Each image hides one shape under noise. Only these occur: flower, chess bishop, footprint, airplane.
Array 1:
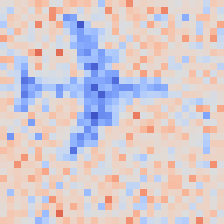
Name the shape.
airplane
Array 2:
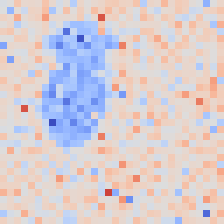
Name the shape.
footprint
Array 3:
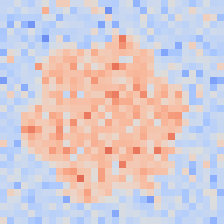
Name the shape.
flower
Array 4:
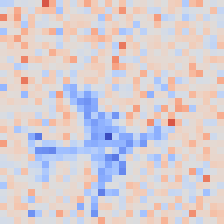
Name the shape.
airplane
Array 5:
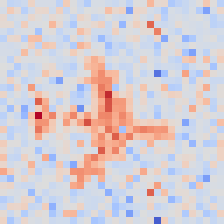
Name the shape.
airplane
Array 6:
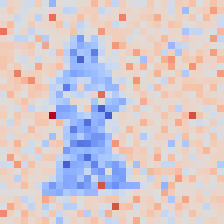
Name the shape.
chess bishop
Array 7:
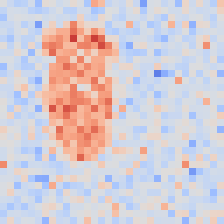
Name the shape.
footprint
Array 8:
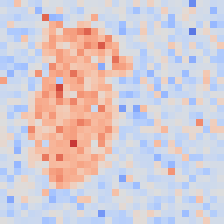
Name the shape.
footprint
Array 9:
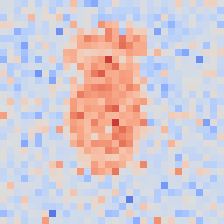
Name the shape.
footprint
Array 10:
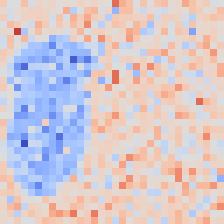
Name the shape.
footprint
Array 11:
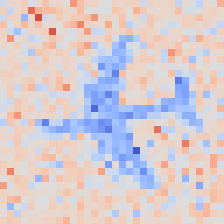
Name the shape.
airplane
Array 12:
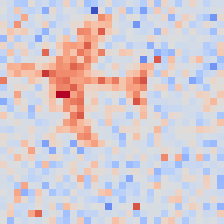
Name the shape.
airplane
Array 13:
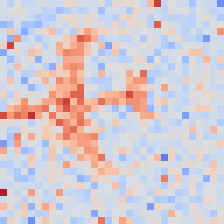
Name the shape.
airplane
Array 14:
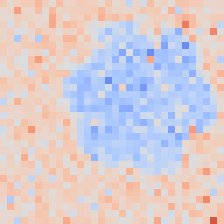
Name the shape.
flower
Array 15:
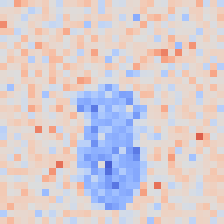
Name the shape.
footprint
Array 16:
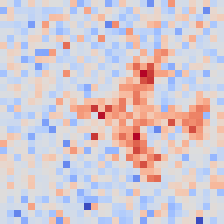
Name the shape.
airplane
